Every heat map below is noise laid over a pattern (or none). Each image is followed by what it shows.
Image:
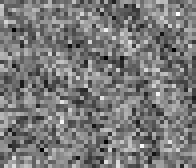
rings round one point
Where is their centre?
bottom left
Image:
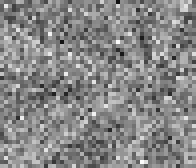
spokes from one point
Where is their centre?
middle right
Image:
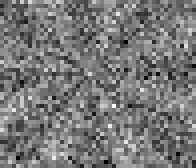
spokes from one point
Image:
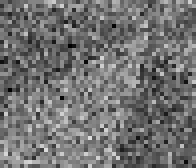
spokes from one point
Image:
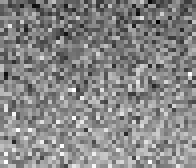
a smooth slope
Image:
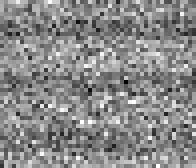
horizontal stripes
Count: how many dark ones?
3
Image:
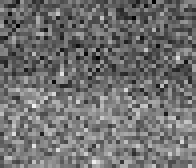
a sharp edge
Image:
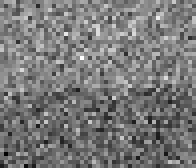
a sharp edge
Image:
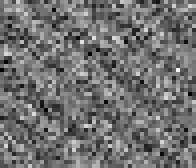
diagonal stripes
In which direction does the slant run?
top left to bottom right
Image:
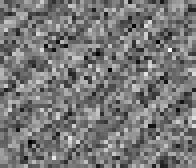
diagonal stripes
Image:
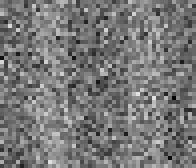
vertical stripes
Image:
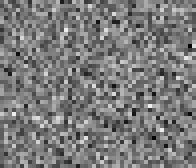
only noise
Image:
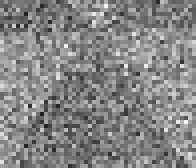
spokes from one point
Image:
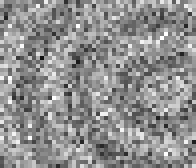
rings round one point
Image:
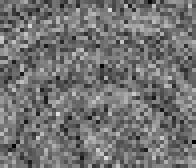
rings round one point
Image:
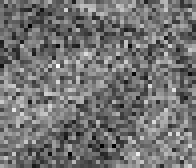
spokes from one point
